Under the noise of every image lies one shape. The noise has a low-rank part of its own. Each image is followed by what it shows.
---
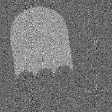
ghost
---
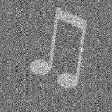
pair of musical notes
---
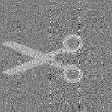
pair of scissors
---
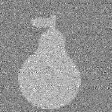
pear
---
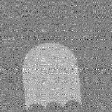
ghost
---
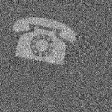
telephone
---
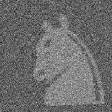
chess knight
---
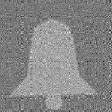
bell
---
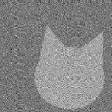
cat's head
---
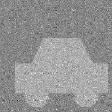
car
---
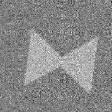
bow tie
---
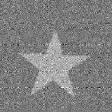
star
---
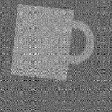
cup
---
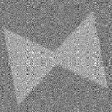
bow tie
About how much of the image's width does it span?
nearly all
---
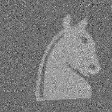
chess knight
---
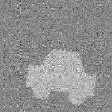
car
